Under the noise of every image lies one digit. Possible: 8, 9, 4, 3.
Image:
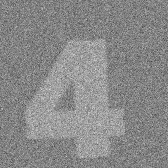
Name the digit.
4
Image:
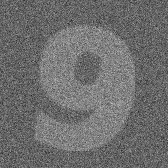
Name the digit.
9
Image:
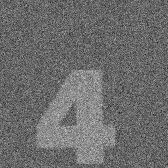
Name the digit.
4
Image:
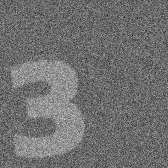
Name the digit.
3
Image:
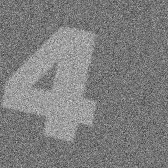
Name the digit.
4
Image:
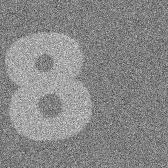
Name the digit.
8
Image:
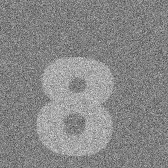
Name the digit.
8
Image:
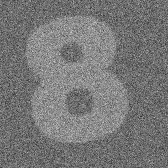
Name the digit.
8
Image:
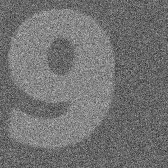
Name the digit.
9
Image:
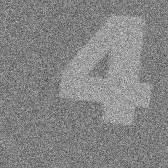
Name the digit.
4
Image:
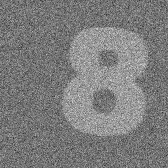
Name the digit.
8
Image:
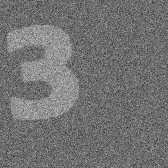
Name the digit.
3
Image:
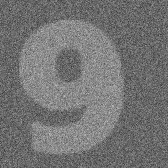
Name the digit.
9
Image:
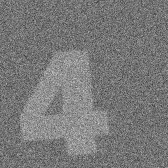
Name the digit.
4
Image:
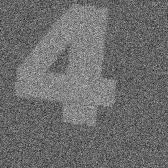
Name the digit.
4
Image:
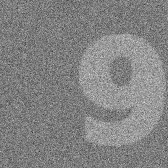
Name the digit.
9
